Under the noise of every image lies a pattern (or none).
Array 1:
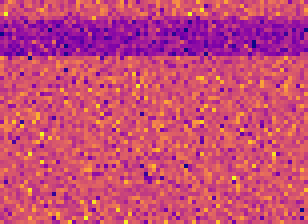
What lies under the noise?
one horizontal stripe
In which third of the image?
top
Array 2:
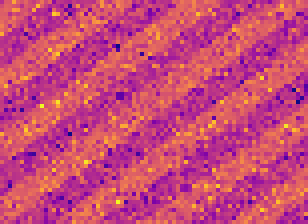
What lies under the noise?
diagonal stripes
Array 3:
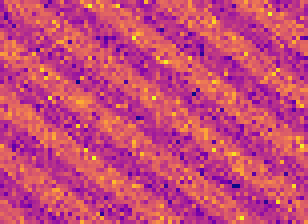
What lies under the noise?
diagonal stripes
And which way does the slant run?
top left to bottom right
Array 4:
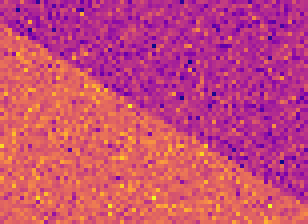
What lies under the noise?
a sharp edge
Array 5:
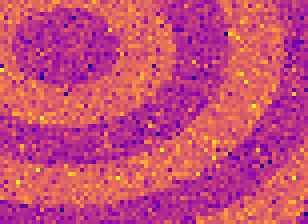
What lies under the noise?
rings round one point
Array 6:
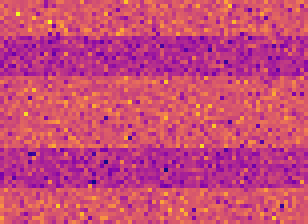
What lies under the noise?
horizontal stripes
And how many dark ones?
2
